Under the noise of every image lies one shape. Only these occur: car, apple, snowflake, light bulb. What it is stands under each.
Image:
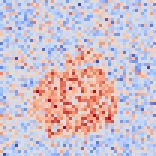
apple
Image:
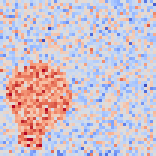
light bulb
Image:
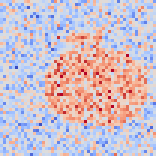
apple
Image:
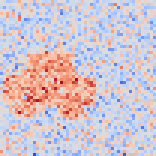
car
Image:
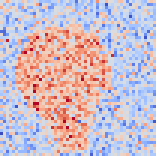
light bulb
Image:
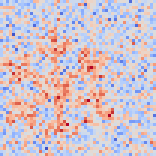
snowflake
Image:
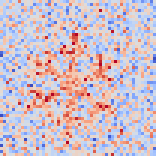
snowflake
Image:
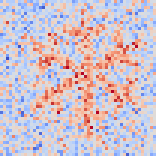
snowflake
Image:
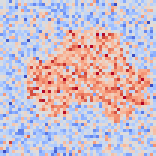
car
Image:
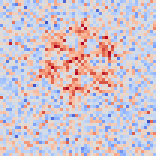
snowflake
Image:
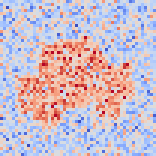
car
